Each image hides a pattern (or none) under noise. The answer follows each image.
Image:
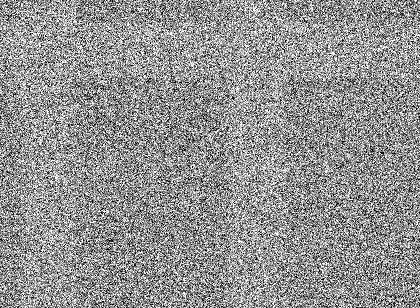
bands of rows crossing bands of columns
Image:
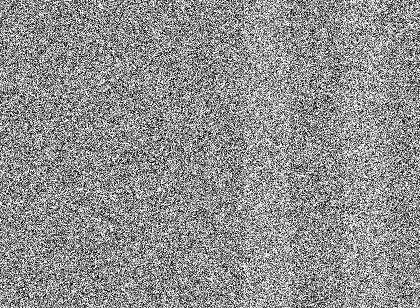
bands of columns
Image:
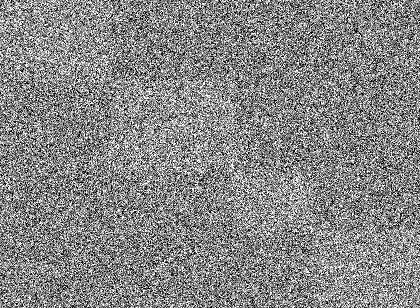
blocks along the diagonal
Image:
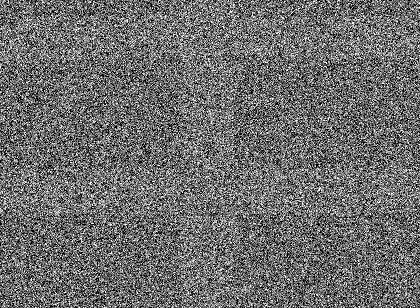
bands of rows crossing bands of columns
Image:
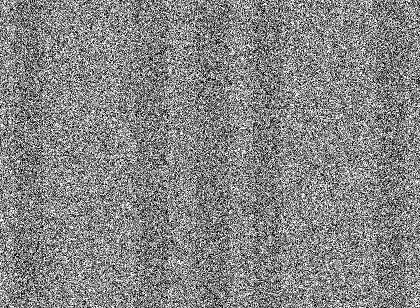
bands of columns
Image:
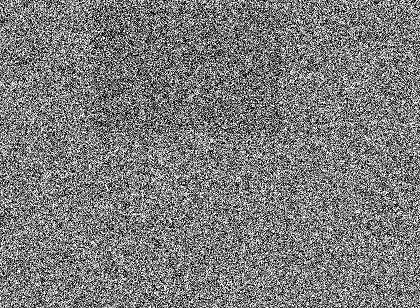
one block
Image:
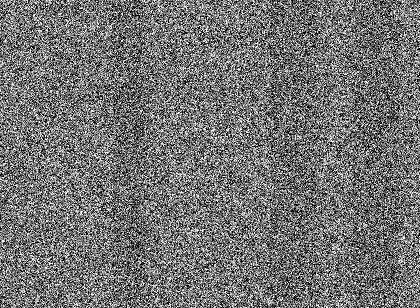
bands of columns
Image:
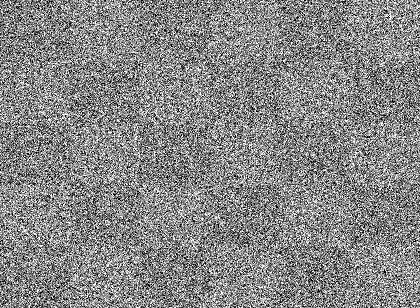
a checkerboard
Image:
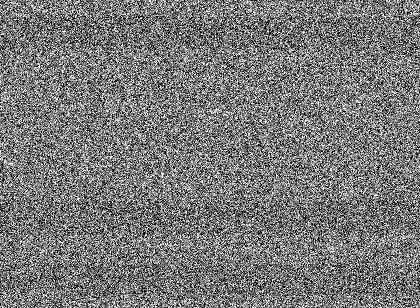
bands of rows
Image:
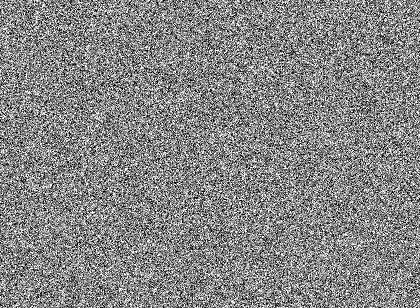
only noise
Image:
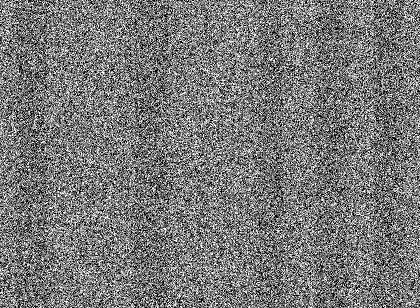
bands of columns
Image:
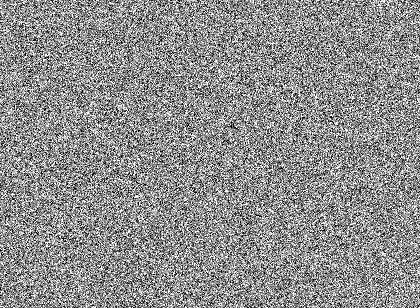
only noise
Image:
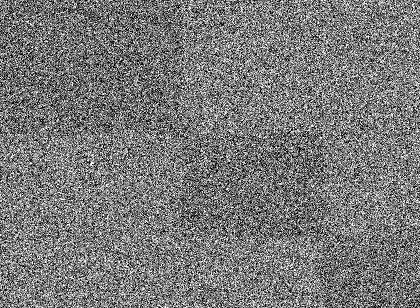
blocks along the diagonal
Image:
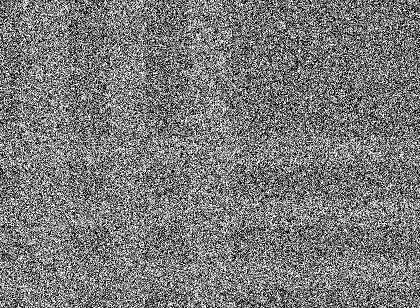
bands of rows crossing bands of columns
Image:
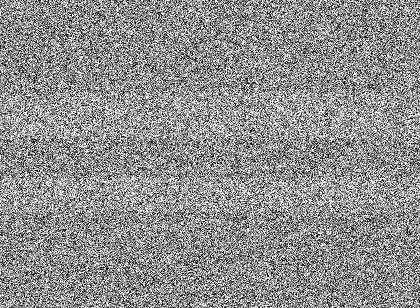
bands of rows
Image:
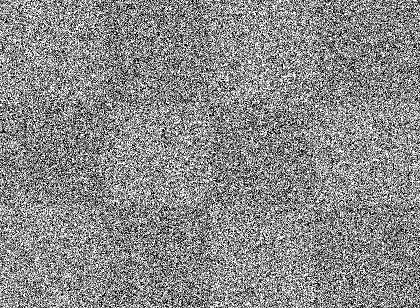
a checkerboard
